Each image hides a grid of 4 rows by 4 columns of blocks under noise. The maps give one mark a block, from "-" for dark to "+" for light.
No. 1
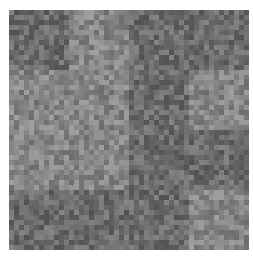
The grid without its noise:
- + - -
+ + - +
+ + - -
- - - +
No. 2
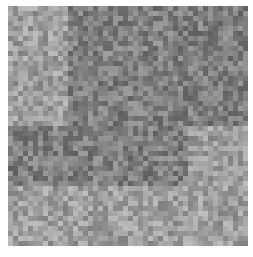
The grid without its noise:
+ - - -
+ - - -
- - - +
+ + + +
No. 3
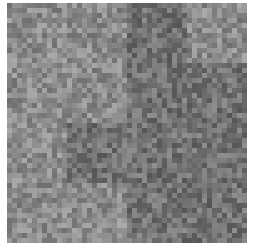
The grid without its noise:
+ + - +
+ + - -
+ - - -
+ + - -
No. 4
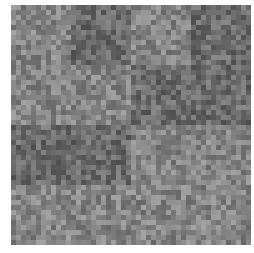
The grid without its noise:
+ - + -
+ + - -
- - + +
+ + + +
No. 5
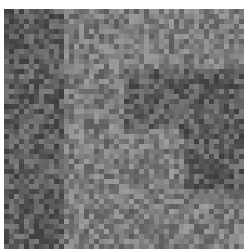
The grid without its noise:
- + + +
- + - -
- + + -
- + + +
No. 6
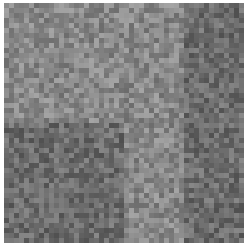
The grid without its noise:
+ + + -
+ + + -
- - + -
- - + -
